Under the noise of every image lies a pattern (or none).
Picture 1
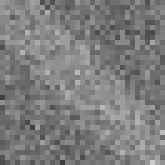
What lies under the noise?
a diagonal band
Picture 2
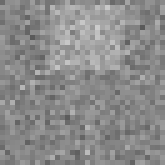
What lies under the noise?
one block
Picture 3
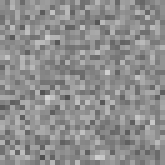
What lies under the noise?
only noise
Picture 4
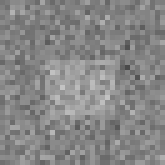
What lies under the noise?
one block
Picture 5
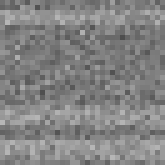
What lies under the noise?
bands of rows
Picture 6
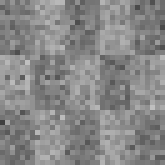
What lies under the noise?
a checkerboard
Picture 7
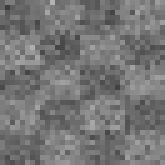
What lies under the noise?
a checkerboard
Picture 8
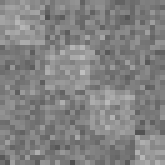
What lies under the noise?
blocks along the diagonal
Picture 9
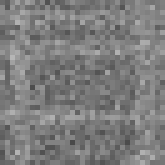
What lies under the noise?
bands of rows crossing bands of columns
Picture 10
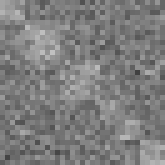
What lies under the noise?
blocks along the diagonal
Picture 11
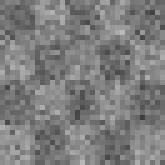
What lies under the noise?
a checkerboard
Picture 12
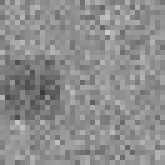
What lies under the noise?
one block
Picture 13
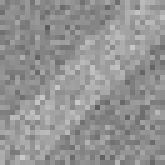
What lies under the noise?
a diagonal band
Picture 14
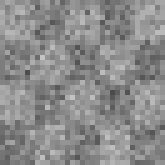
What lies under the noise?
a checkerboard
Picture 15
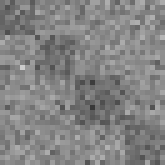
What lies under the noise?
blocks along the diagonal
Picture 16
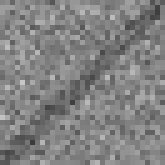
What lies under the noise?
a diagonal band
